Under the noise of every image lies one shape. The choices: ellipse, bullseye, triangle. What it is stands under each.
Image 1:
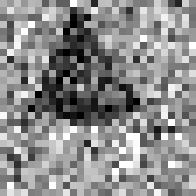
triangle
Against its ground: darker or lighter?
darker
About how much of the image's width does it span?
two thirds
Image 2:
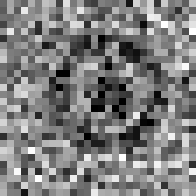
bullseye
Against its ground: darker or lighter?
darker
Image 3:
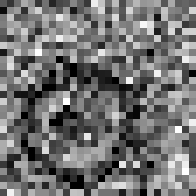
bullseye
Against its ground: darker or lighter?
darker
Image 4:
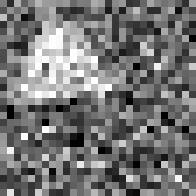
triangle
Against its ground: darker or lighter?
lighter
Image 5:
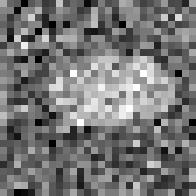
ellipse
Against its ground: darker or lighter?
lighter
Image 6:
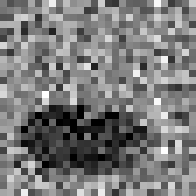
ellipse
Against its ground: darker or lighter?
darker
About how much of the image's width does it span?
two thirds
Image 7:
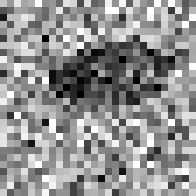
ellipse
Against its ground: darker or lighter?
darker
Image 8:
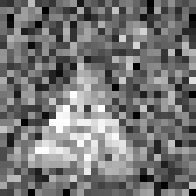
triangle
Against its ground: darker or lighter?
lighter
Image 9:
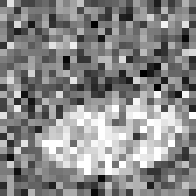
ellipse
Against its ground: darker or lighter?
lighter
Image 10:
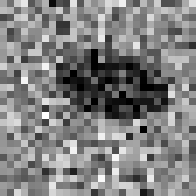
ellipse
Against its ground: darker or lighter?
darker
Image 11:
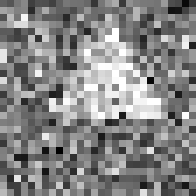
triangle
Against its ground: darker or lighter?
lighter
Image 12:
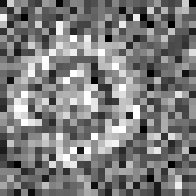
bullseye
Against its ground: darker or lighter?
lighter
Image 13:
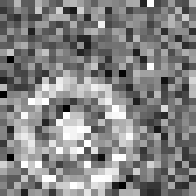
bullseye
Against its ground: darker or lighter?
lighter
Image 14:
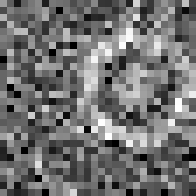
bullseye
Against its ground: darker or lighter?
lighter
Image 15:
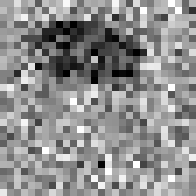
ellipse
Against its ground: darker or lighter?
darker
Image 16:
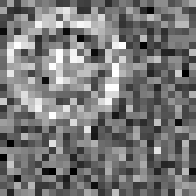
bullseye
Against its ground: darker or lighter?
lighter
